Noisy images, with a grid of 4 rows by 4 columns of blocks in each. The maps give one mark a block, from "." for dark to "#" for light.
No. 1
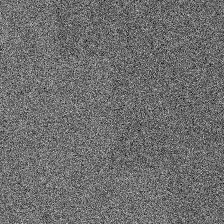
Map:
# . . .
# # . .
# # . .
# # # .
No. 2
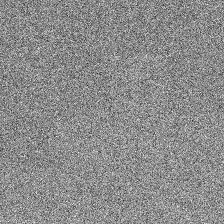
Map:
. . . .
. . # .
. # # #
# # # #
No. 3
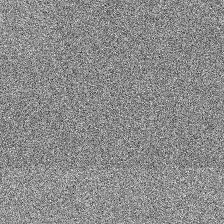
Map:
# . . .
. . . .
. . . .
# # # #
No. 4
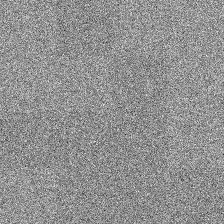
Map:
# . # #
# # . #
. . . #
# . . .
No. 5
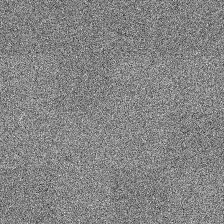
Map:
. . . .
# . # #
# # # .
. # . #
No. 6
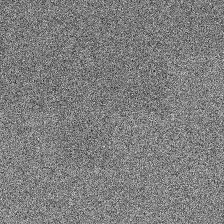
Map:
. . . .
. . . #
# . # #
# # # #
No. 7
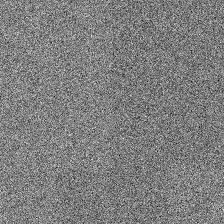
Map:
# # . .
# # . .
# # . .
# . . #
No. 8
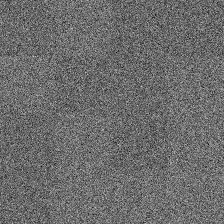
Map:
. # . .
# . . #
. # . #
. # # #
